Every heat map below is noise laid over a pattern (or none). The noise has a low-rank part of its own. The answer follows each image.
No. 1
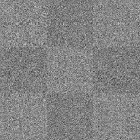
a checkerboard
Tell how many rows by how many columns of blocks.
3 by 3
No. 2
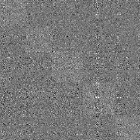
blocks along the diagonal
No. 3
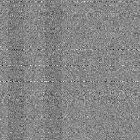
bands of columns
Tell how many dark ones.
2
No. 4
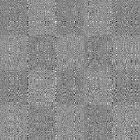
a checkerboard
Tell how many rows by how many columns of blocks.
4 by 5
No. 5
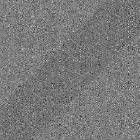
a diagonal band
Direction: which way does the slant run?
bottom left to top right
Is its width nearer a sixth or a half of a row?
a half
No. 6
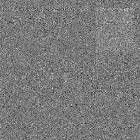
one block
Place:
top right
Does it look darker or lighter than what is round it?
lighter
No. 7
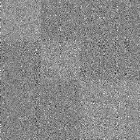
blocks along the diagonal
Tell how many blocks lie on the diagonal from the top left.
3
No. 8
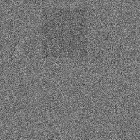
one block
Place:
top middle
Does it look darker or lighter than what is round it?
darker
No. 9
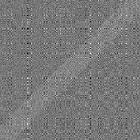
a diagonal band
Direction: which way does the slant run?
bottom left to top right
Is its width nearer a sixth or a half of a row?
a sixth
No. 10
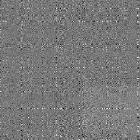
one block
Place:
bottom right
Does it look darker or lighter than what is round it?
lighter
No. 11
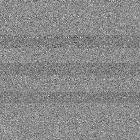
bands of rows
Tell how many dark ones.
3
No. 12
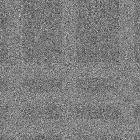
bands of rows crossing bands of columns
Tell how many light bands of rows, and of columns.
3 and 3
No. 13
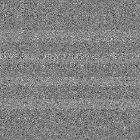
bands of rows
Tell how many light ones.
4
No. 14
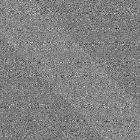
a diagonal band
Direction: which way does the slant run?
top left to bottom right
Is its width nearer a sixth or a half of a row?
a half
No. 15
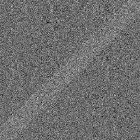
a diagonal band
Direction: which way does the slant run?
bottom left to top right
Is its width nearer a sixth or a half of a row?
a sixth
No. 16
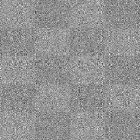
a checkerboard
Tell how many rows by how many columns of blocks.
5 by 4
